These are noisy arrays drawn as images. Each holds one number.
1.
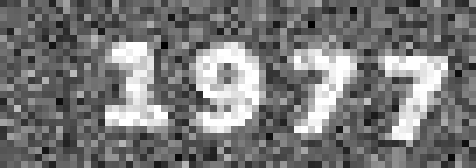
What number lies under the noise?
1977
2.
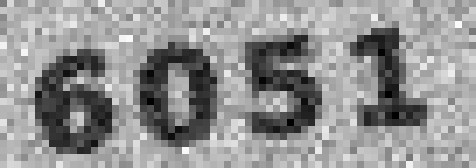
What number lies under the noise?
6051
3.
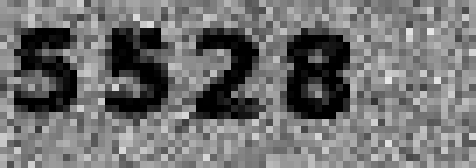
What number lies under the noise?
5528
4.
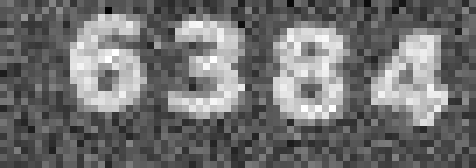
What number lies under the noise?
6384
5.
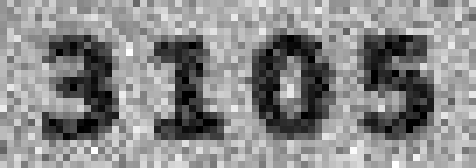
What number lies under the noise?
3105
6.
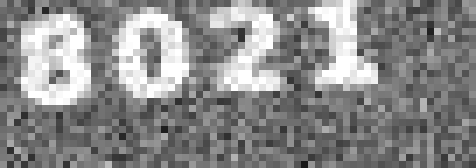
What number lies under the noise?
8021
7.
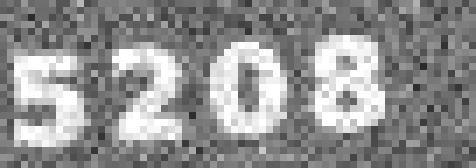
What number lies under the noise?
5208
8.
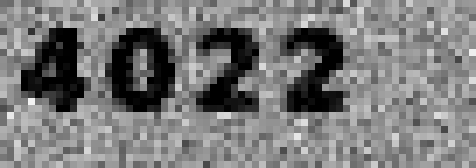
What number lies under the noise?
4022
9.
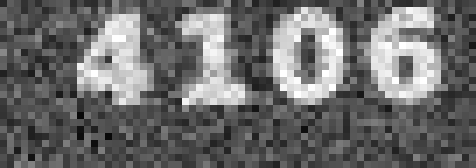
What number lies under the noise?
4106
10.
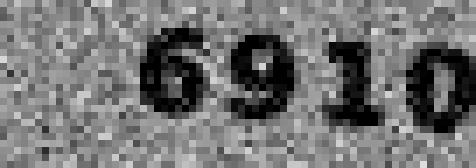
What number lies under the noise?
6910
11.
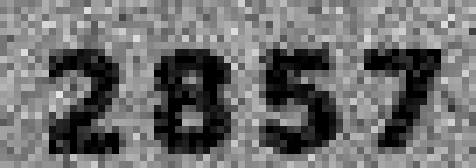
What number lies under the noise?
2857
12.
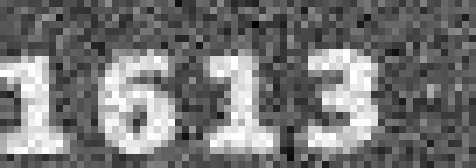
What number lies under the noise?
1613
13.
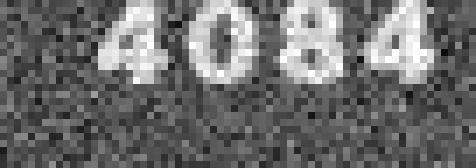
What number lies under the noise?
4084
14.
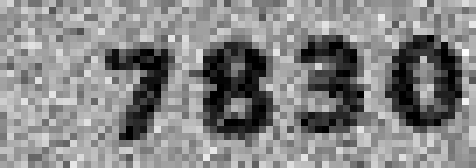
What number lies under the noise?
7830
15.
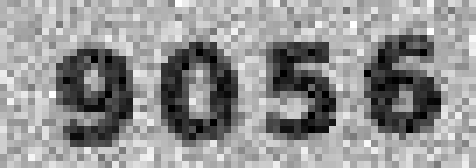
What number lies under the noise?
9056
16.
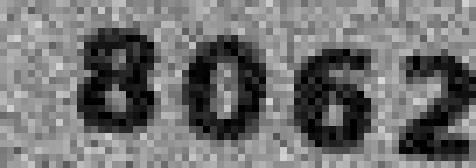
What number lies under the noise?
8062
